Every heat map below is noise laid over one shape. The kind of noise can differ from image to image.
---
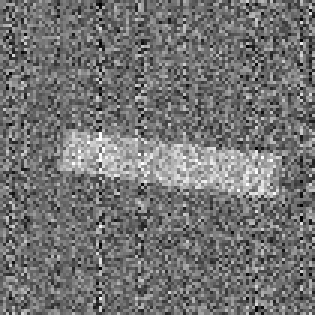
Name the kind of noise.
columns of uneven size
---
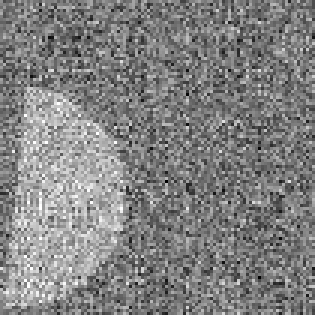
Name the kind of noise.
low rank plus noise
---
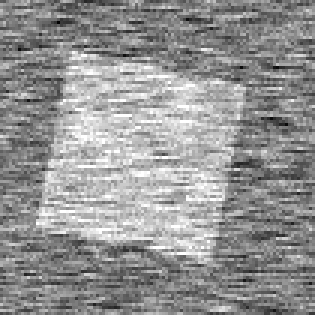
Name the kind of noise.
streaked along the rows
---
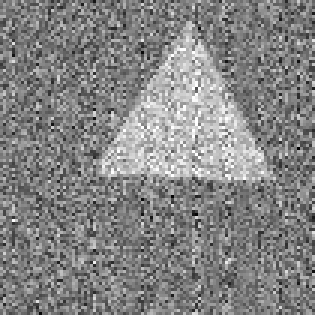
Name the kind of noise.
columns of uneven size
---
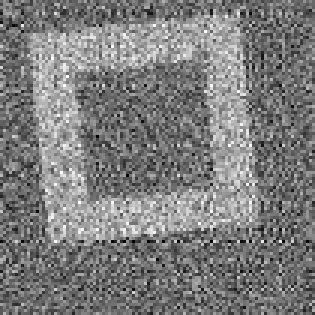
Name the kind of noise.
low rank plus noise
